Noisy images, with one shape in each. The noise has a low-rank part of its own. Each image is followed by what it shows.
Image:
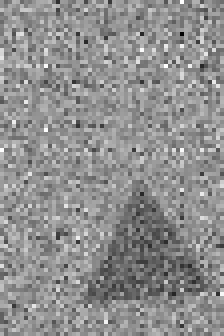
dark triangle
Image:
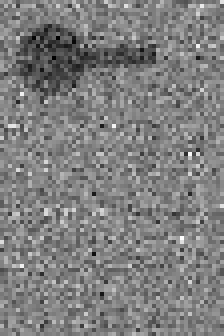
dark lollipop
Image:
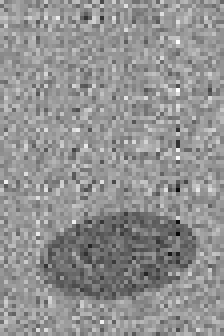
dark ellipse
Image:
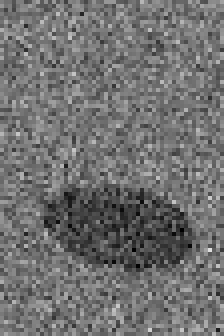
dark ellipse
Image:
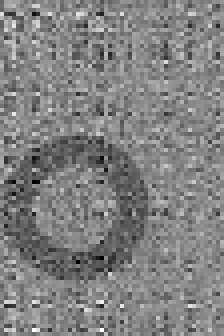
dark ring
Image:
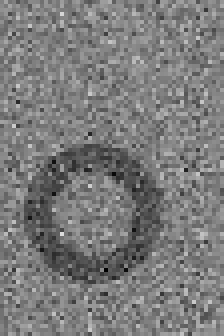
dark ring
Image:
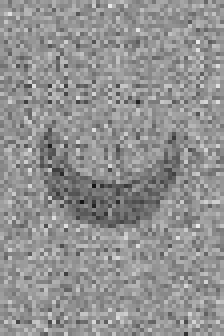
dark crescent
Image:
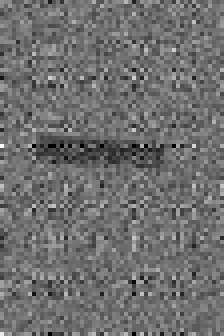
dark bar
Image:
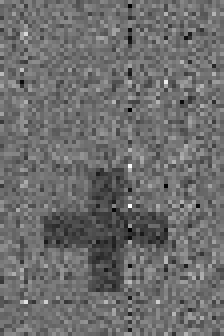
dark cross
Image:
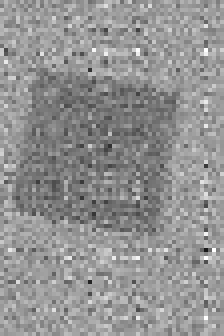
dark square
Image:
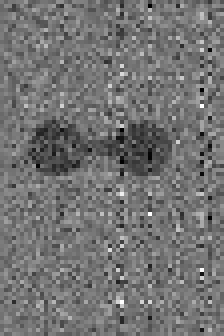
dark dumbbell
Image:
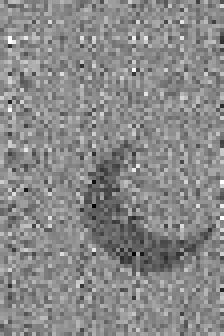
dark crescent
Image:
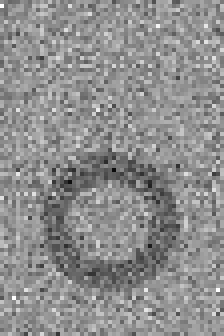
dark ring
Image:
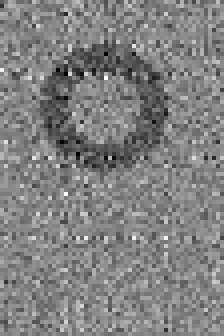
dark ring
